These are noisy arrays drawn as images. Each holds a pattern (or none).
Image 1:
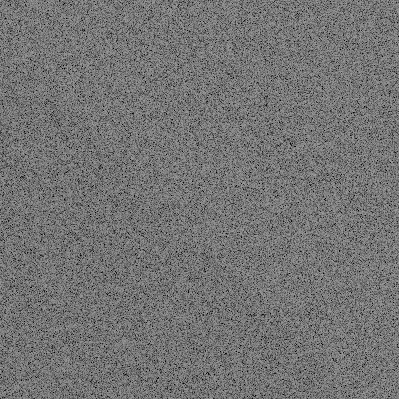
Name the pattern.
a sharp edge
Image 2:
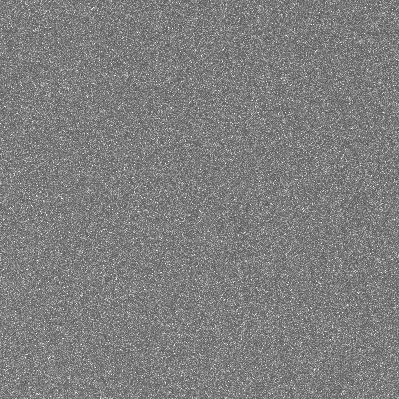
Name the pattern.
a smooth slope
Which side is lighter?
bottom left
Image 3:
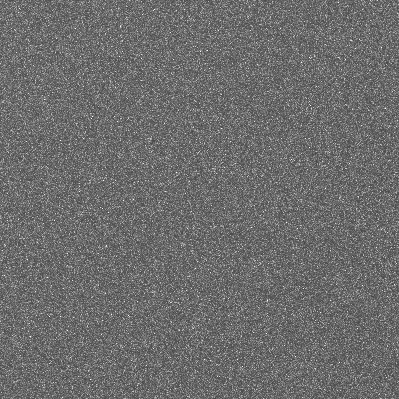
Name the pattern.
a smooth slope
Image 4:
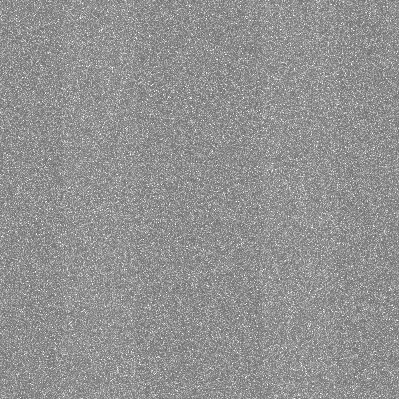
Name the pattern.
vertical stripes
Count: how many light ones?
2
